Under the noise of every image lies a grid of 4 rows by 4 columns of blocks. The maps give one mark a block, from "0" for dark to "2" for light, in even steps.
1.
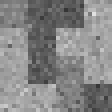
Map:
1 0 0 2
2 0 2 2
2 0 1 2
2 2 1 0
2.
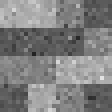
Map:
2 2 1 0
0 0 0 1
1 1 2 2
0 2 1 0
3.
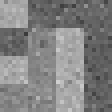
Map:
2 0 0 0
0 1 2 0
2 1 2 0
1 1 2 0
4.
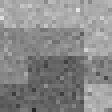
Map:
2 2 2 2
1 1 1 2
1 0 0 1
0 0 0 2
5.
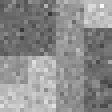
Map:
0 0 1 2
0 0 1 0
1 2 1 0
2 2 1 0
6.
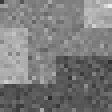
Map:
1 1 1 2
2 1 1 1
2 1 0 0
0 0 0 0
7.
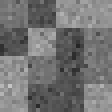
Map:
1 0 2 2
0 2 0 1
2 1 0 1
2 0 0 2
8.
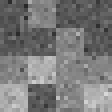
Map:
0 1 0 0
0 0 1 0
1 2 1 1
2 0 1 2
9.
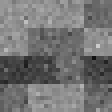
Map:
2 2 2 1
2 1 1 2
0 0 1 0
1 2 2 1
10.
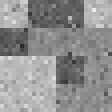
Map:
2 0 0 2
0 1 1 1
2 2 0 1
2 2 1 1
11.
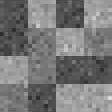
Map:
0 2 0 2
0 1 2 1
2 1 0 0
1 0 2 2
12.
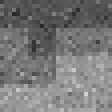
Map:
0 0 0 0
1 0 1 1
1 1 2 2
2 2 2 2
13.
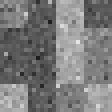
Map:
1 0 2 0
0 0 2 1
0 0 2 1
2 0 1 2
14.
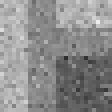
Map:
2 1 2 2
2 1 1 1
2 1 0 0
2 1 0 0
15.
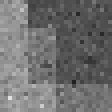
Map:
2 0 0 0
2 1 0 0
2 1 0 0
2 2 1 1
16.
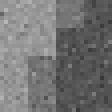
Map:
2 2 1 0
2 2 0 0
2 1 0 0
2 1 0 0
